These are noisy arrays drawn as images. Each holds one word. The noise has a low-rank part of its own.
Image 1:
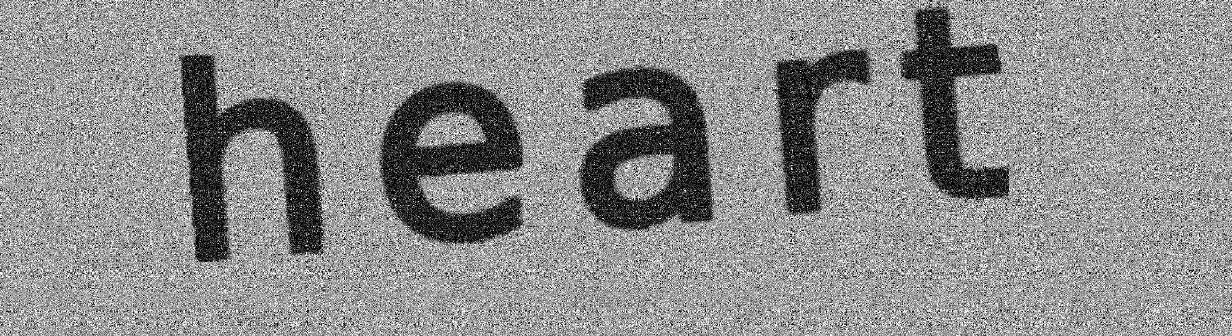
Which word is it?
heart
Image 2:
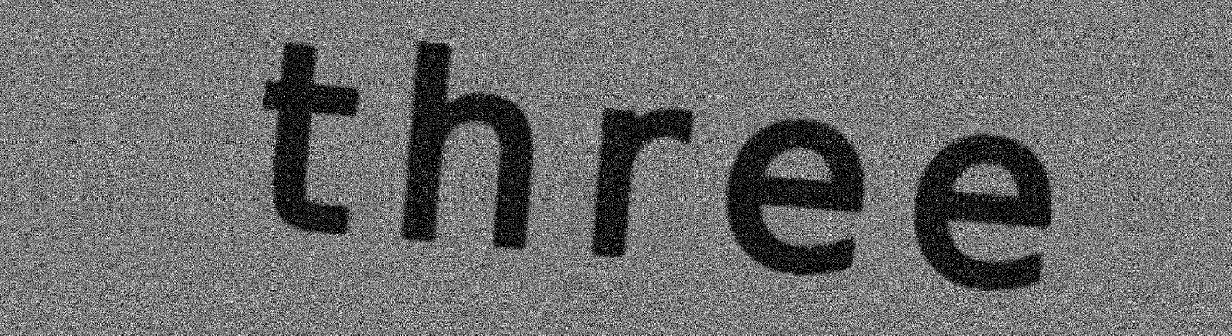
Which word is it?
three
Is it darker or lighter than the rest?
darker
